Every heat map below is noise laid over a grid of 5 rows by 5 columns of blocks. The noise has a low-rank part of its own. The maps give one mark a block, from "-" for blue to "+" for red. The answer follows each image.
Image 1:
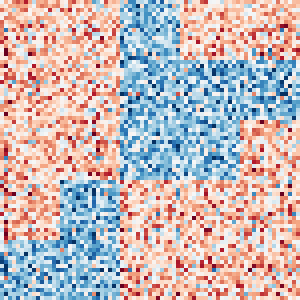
+ + - + +
+ + - - -
+ + - - +
+ - + + +
- - + + +
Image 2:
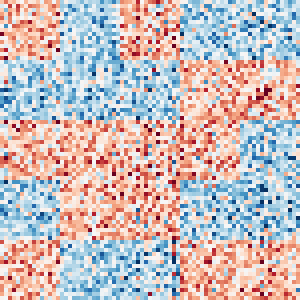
+ - + - -
- - - + +
+ + + + -
- + + - -
+ - - + +
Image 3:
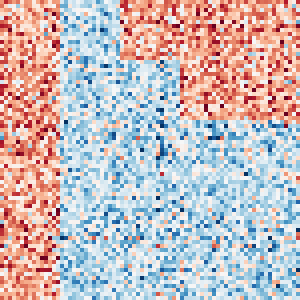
+ - + + +
+ - - + +
+ - - - -
+ - - - -
+ - - - -
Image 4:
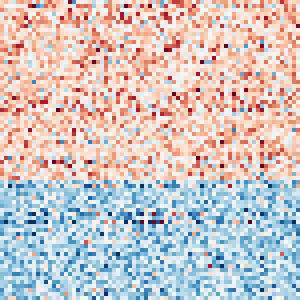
+ + + + +
+ + + + +
+ + + + +
- - - - -
- - - - -
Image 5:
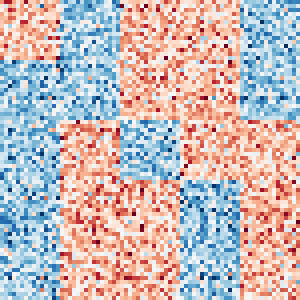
+ - + + -
- - + + -
- + - + +
- + + - +
- + + - +
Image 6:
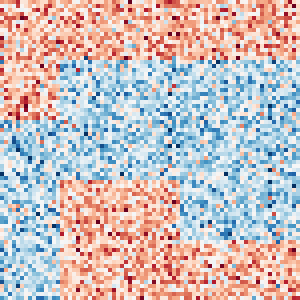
+ + + + +
+ - - - -
- - - - -
- + + - -
- + + + +
